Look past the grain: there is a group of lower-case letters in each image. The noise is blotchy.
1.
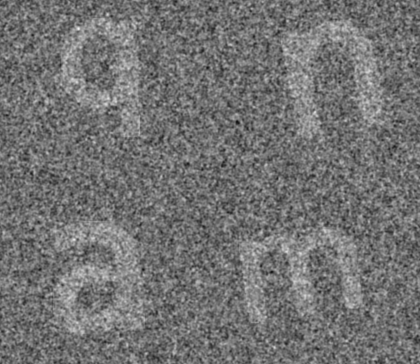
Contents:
top left: light q; top right: light n; bottom left: light a; bottom right: light m
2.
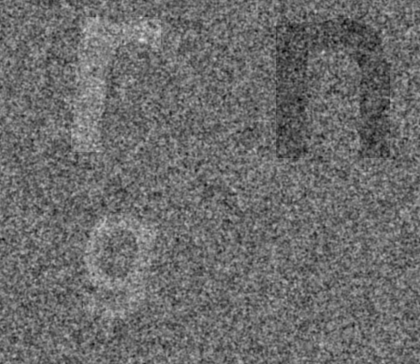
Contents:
top left: light r; top right: dark n; bottom left: light g
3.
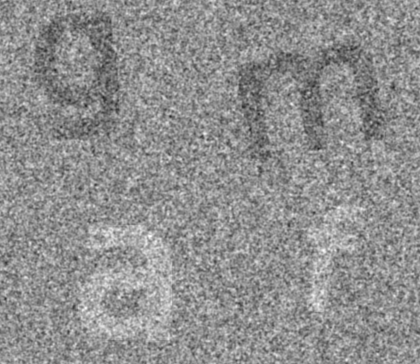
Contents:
top left: dark g; top right: dark m; bottom left: light a; bottom right: light f
